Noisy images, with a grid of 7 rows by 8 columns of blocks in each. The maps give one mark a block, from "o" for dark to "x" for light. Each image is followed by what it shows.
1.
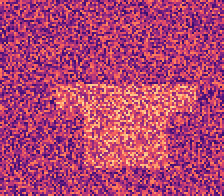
o o o o o o o o
o o o o o o o o
o o o o o o o o
o o x x x x x o
o o o x x x o o
o o o x x x o o
o o o o o o o o
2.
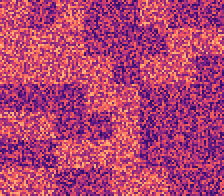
x o x o o x o o
x x x o o o x x
x x x x o x x o
o o o x x o o o
x x o o x o o o
o o x x x o o o
x x o o x x o o
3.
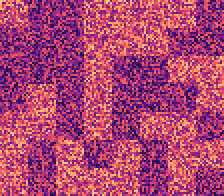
x o o x x x x o
o o o x x x o o
o o o x o o x x
o x o x o o o x
x x o x o x x o
x o x o x o x x
x o x x x o x o
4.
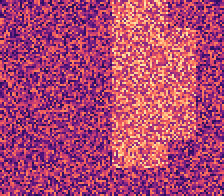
o o o o x x o o
o o o o x x x o
o o o o x x x o
o o o o x x x o
o o o o x x x o
o o o o x x o o
o o o o o o o o
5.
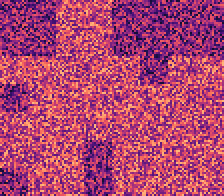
o o x x o o o o
o o x x o o o o
x x x x x o x x
o x x x x x x x
x x x x x x x x
x x x o x x x x
o x x o x x x x
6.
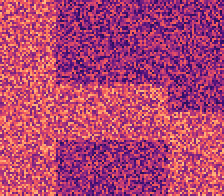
x x o o o o o o
x x o o o o o o
x x o o o o o o
x x x x x x o o
x x x x x x x x
x x o o o o x x
x x o o o o x x
